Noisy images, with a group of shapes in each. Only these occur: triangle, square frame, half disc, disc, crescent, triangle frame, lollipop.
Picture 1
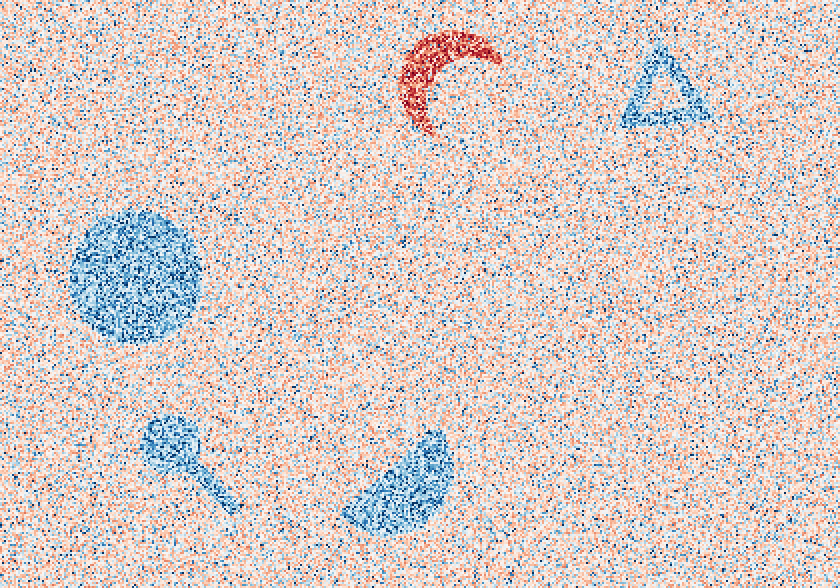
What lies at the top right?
triangle frame
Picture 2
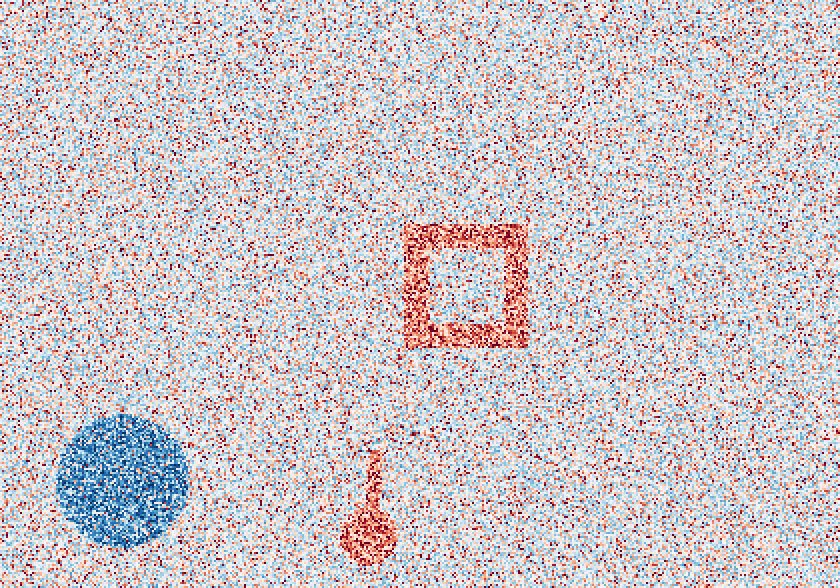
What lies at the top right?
nothing
